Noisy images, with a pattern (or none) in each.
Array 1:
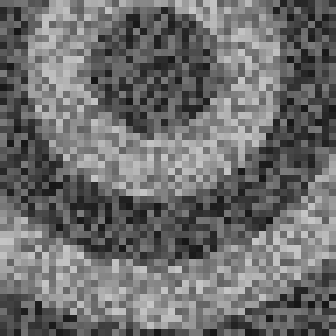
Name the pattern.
rings round one point
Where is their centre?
top middle
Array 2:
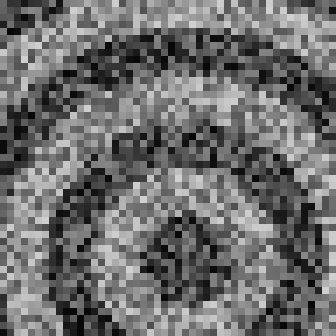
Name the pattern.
rings round one point
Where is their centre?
bottom middle
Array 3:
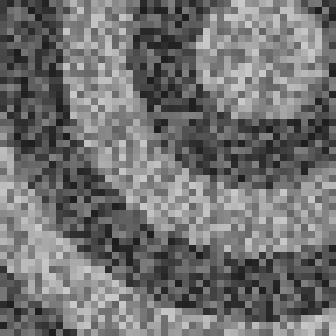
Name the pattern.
rings round one point
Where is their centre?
top right
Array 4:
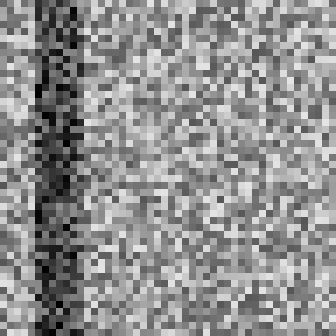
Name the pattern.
one vertical stripe
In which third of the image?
left
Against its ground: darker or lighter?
darker
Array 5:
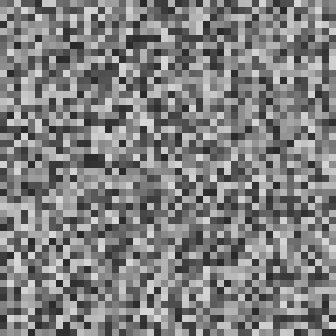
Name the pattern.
only noise
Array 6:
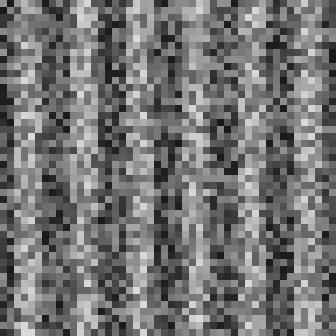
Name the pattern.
vertical stripes
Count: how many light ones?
6
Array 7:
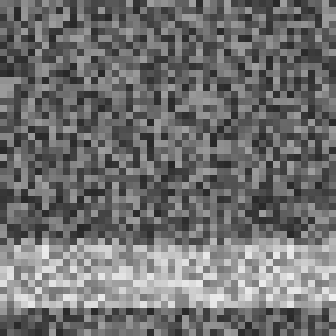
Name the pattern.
one horizontal stripe
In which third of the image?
bottom
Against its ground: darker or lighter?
lighter
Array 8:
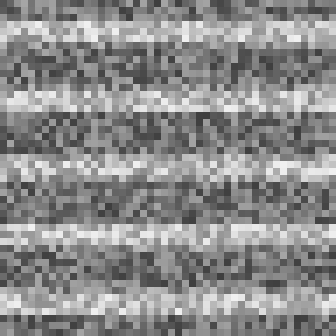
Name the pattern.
horizontal stripes
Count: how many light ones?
5
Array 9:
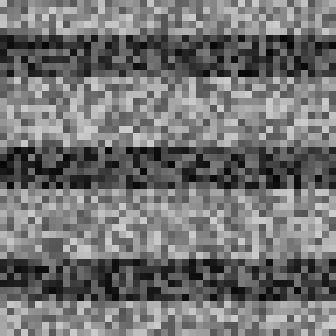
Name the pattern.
horizontal stripes
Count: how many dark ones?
3
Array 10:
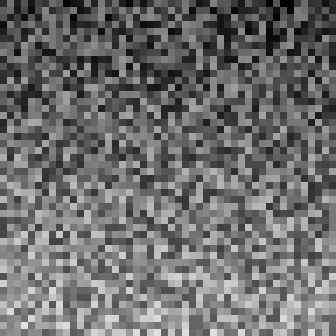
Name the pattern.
a smooth slope
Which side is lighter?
bottom
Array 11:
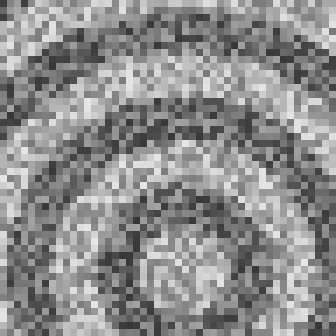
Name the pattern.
rings round one point
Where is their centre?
bottom middle
